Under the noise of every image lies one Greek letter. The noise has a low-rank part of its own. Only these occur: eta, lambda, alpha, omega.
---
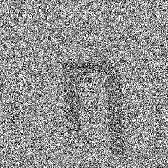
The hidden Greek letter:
eta
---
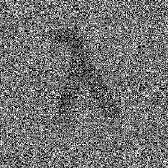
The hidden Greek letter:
lambda
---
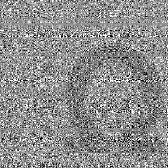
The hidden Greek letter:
omega
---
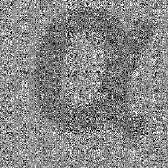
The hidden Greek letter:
alpha
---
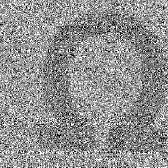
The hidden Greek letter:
omega
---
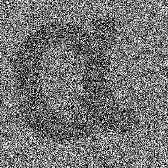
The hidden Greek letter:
alpha
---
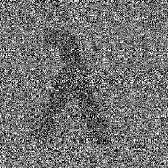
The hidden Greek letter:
lambda
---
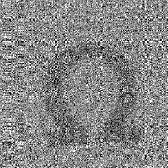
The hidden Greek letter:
omega
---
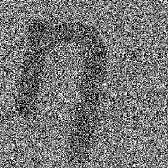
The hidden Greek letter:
eta
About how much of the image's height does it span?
nearly all
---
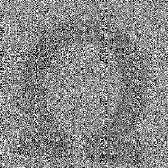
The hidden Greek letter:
omega
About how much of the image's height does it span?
nearly all
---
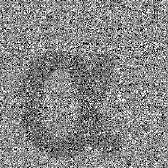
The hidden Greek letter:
alpha
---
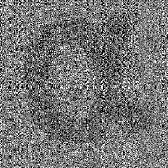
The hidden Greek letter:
alpha
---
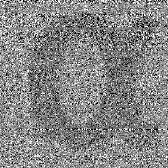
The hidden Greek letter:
alpha
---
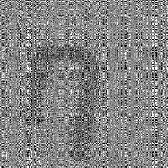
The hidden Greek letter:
eta
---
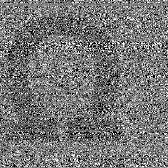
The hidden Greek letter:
omega
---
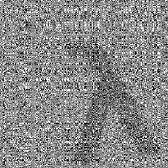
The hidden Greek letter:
lambda
